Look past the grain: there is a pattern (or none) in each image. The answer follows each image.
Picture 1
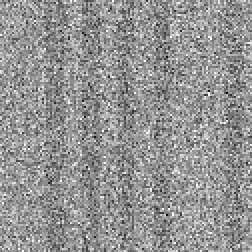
bands of columns
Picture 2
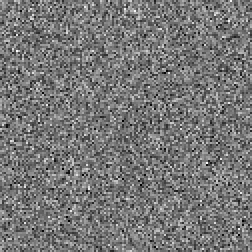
only noise
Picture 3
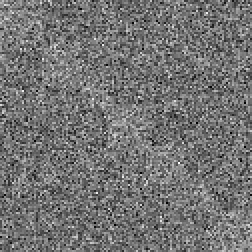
blocks along the diagonal
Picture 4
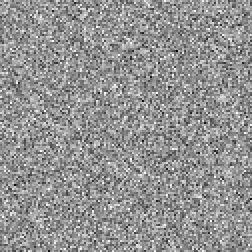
only noise
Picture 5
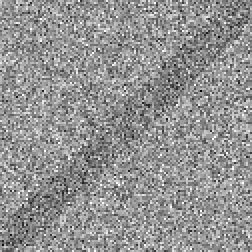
a diagonal band
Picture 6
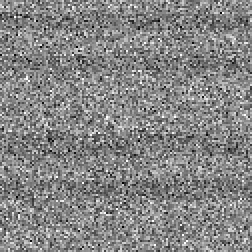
bands of rows
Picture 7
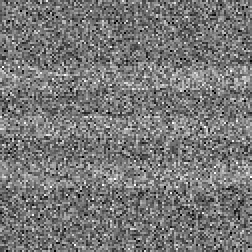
bands of rows
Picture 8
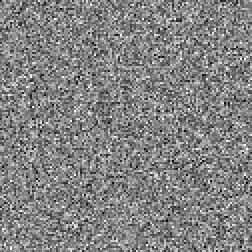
only noise
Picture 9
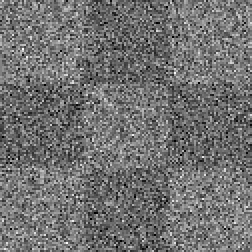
a checkerboard
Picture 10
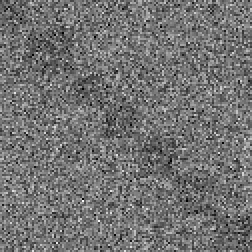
blocks along the diagonal
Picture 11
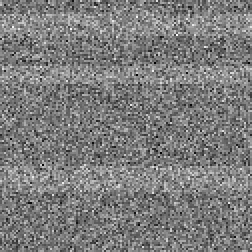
bands of rows
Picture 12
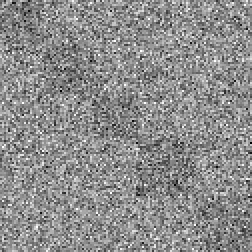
blocks along the diagonal
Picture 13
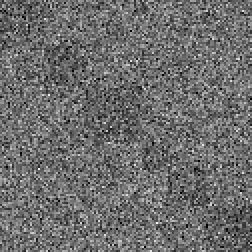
blocks along the diagonal
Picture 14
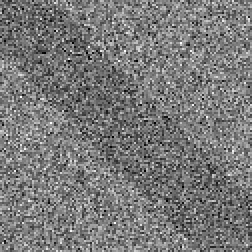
a diagonal band
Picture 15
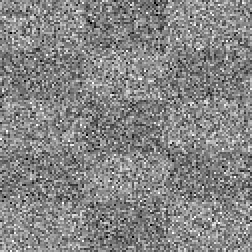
a checkerboard
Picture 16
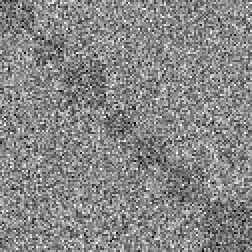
blocks along the diagonal
